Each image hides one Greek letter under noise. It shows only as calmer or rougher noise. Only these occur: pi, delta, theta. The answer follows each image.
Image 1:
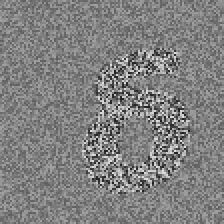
delta
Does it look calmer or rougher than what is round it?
rougher
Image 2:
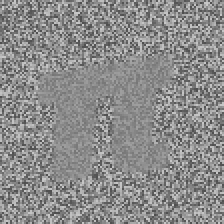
pi
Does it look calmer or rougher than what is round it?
calmer
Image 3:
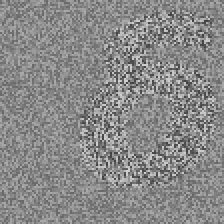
delta
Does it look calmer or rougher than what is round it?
rougher
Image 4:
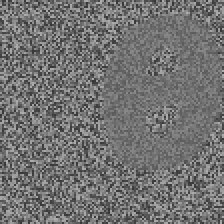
theta
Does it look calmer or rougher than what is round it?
calmer
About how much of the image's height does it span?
two thirds
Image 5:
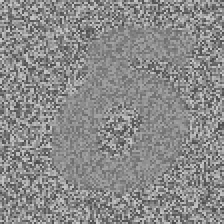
delta
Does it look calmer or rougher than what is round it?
calmer
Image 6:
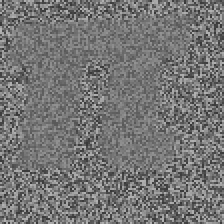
pi
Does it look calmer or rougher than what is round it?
calmer
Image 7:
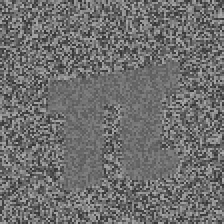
pi
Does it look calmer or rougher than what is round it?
calmer
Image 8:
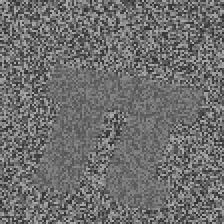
pi
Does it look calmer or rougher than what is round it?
calmer
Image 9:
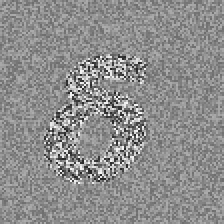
delta
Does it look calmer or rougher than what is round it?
rougher
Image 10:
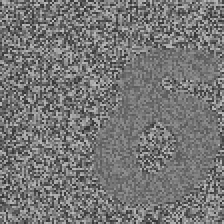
delta
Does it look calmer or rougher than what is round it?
calmer
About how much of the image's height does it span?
two thirds
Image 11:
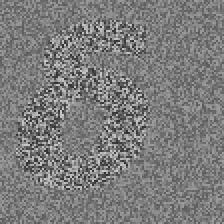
delta
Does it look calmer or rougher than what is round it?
rougher
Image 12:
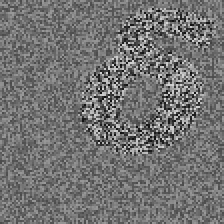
delta
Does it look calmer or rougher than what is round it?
rougher
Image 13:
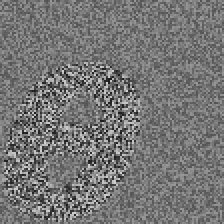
theta
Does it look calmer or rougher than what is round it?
rougher
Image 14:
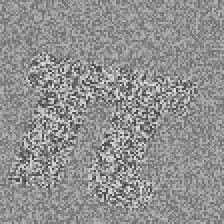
pi
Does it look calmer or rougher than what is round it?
rougher
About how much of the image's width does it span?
nearly all
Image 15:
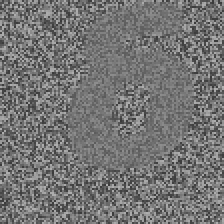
delta
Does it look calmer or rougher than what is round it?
calmer
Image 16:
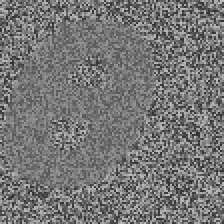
theta
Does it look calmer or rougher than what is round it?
calmer
